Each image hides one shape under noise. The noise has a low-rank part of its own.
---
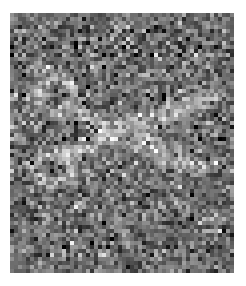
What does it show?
light pair of scissors
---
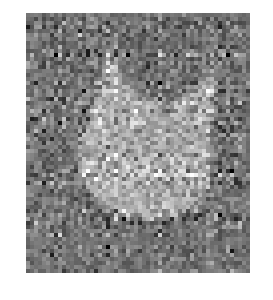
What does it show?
light cat's head
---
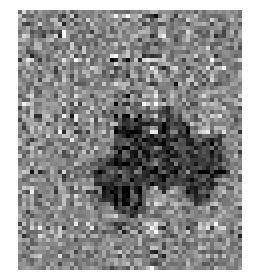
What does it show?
dark car
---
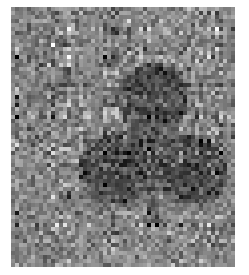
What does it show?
dark club
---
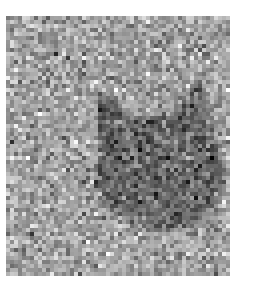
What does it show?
dark cat's head
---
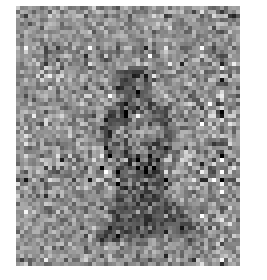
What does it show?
dark chess bishop
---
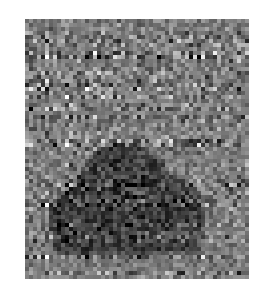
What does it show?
dark cloud
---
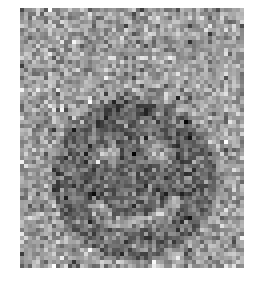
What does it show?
dark smiling face
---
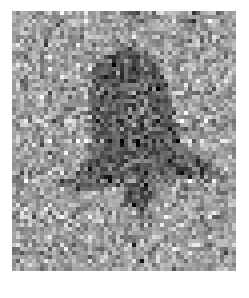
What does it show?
dark bell
